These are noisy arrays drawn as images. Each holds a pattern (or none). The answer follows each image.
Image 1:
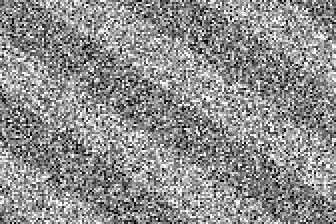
diagonal stripes
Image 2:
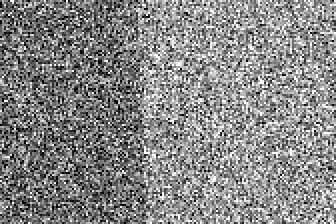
a sharp edge
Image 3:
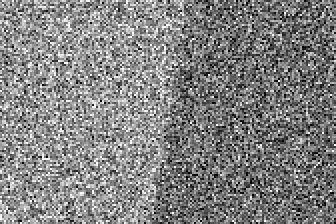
a sharp edge
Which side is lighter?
left
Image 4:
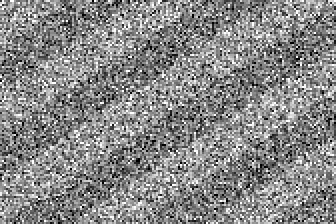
diagonal stripes
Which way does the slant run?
bottom left to top right
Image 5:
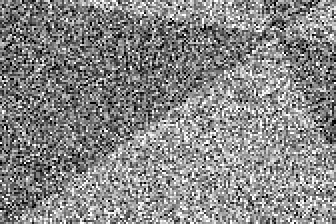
spokes from one point
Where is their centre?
top right
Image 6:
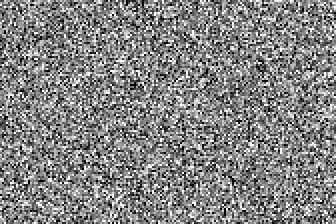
only noise
